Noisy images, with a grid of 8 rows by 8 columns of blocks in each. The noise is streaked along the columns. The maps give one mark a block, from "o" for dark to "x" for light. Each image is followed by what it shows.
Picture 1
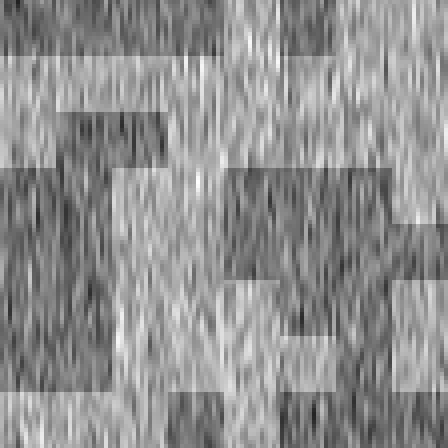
o o o o x o x x
x x x x x x x x
x o o x x x x x
o o x x o o o x
o o x x o o o o
o o x x x o o x
o o x x x x o x
x x x o x o o o
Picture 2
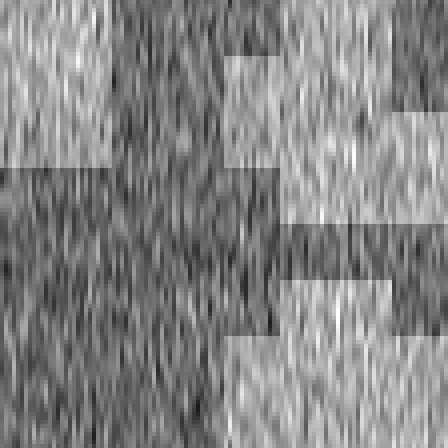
x x o o o x x o
x x o o x x x o
x x o o x x x x
o o o o o x x x
o o o o o o o o
o o o o o x x o
o o o o x x x x
o o o o x x x x
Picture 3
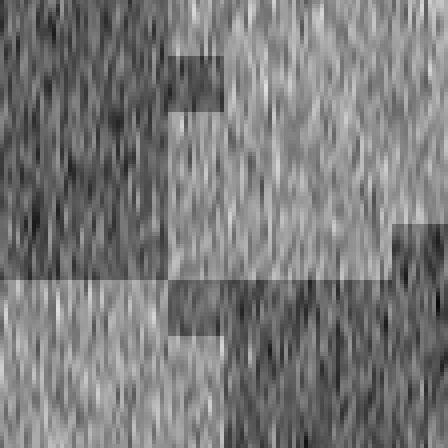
o o o x x x x x
o o o o x x x x
o o o x x x x x
o o o x x x x x
o o o x x x x o
x x x o o o o o
x x x x o o o o
x x x x o o o o
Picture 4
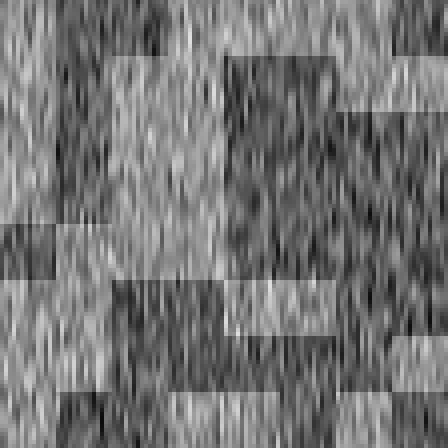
x o o x x x x o
x o x x o o x x
x o x x o o o o
x o x x o o o o
o x x x o o o o
x x o o x x o o
x x o o o o o x
x o o x x o x o
